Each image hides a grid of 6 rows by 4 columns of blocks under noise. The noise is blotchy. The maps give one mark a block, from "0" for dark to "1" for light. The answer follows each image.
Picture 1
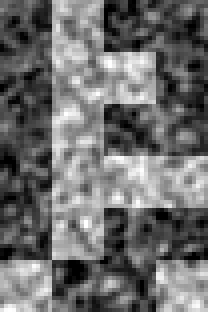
0 1 0 0
0 1 1 0
0 1 0 0
0 1 1 1
0 1 0 0
1 0 0 1
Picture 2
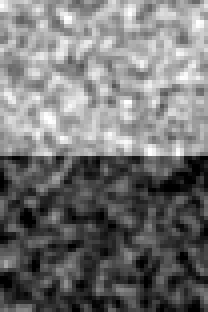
1 1 1 1
1 1 1 1
1 1 1 1
0 0 0 0
0 0 0 0
0 0 0 0
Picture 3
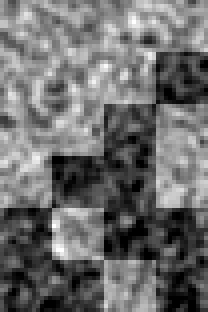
1 1 1 1
1 1 1 0
1 1 0 1
1 0 0 1
0 1 0 0
0 0 1 0
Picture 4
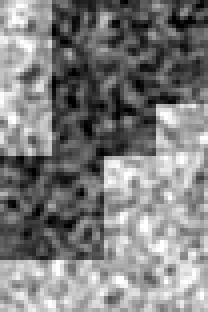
1 0 0 0
1 0 0 0
1 0 0 1
0 0 1 1
0 0 1 1
1 1 1 1
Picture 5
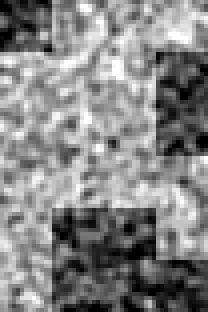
0 1 1 1
1 1 1 0
1 1 1 0
1 1 1 1
1 0 0 1
1 0 0 0
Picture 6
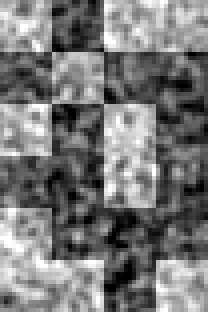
1 0 1 1
0 1 0 0
1 0 1 0
0 0 1 0
1 0 0 0
1 1 0 1
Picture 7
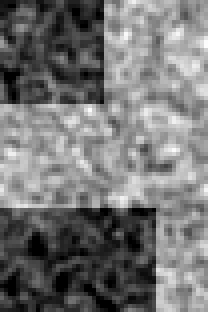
0 0 1 1
0 0 1 1
1 1 1 1
1 1 1 1
0 0 0 1
0 0 0 1
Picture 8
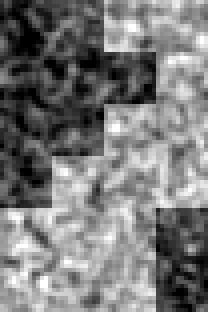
0 0 1 1
0 0 0 1
0 0 1 1
0 1 1 1
1 1 1 0
1 1 1 0
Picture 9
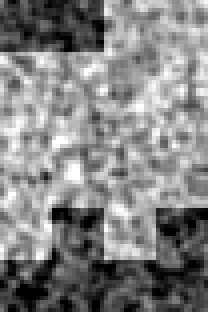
0 0 1 1
1 1 1 1
1 1 1 1
1 1 1 1
1 0 1 0
0 0 0 0
